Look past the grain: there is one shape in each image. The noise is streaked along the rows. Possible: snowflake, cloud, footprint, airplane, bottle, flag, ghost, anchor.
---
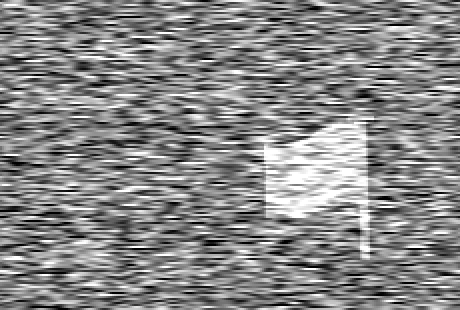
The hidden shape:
flag
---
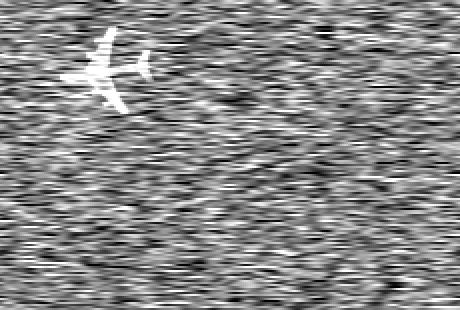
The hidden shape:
airplane
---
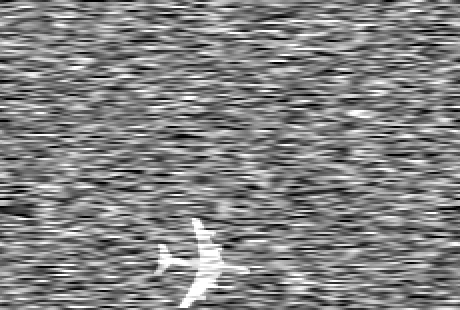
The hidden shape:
airplane
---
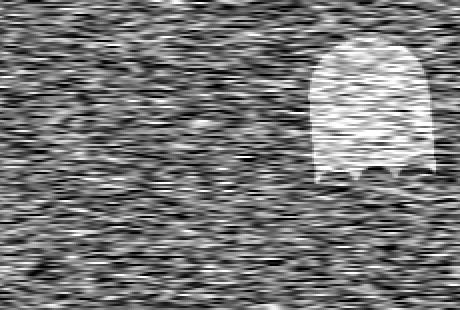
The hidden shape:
ghost
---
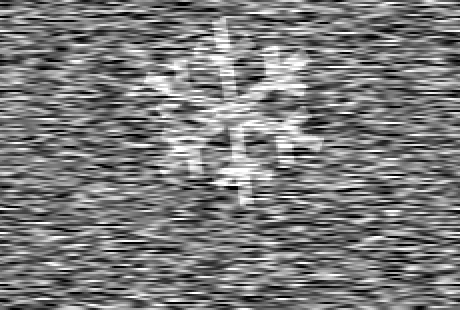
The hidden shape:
snowflake
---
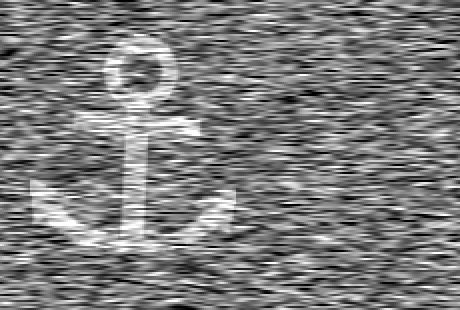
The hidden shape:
anchor
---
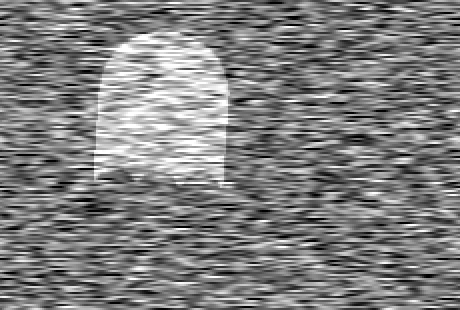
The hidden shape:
ghost
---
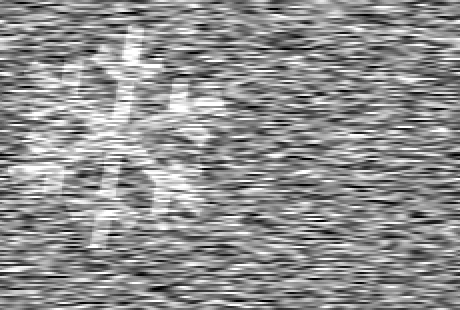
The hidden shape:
snowflake
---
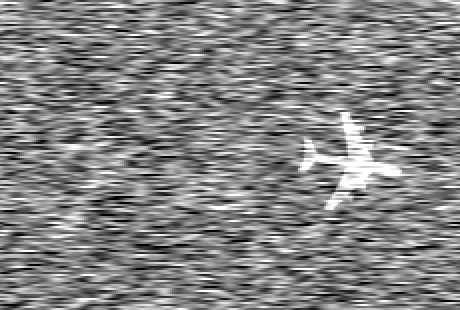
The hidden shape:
airplane
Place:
middle right
